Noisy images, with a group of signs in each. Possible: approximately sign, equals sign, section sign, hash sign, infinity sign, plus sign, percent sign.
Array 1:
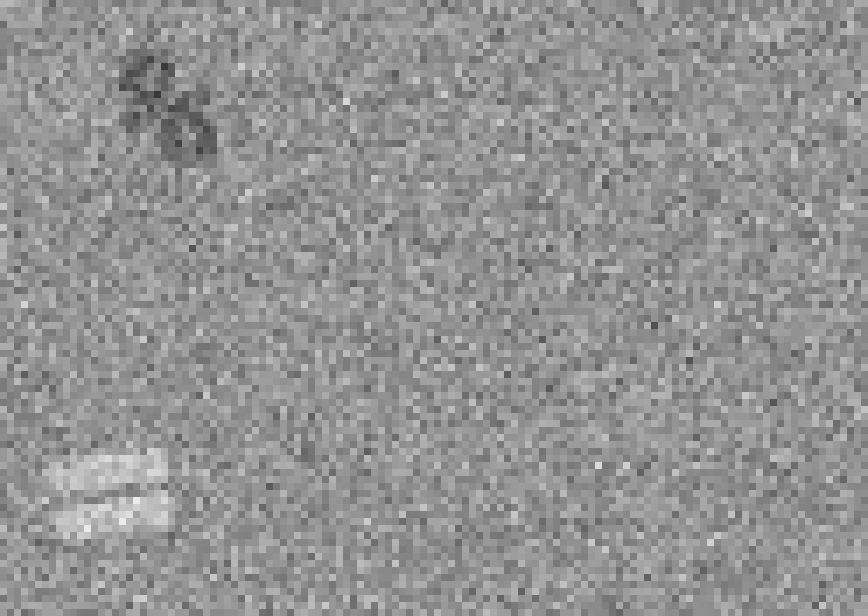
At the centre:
nothing
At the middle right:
nothing
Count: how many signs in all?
2
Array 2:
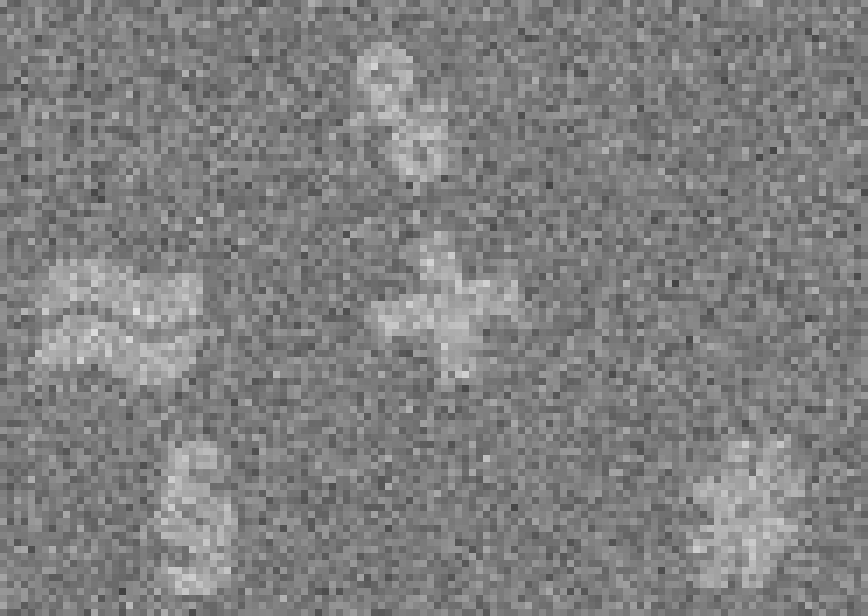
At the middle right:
nothing
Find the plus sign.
centre
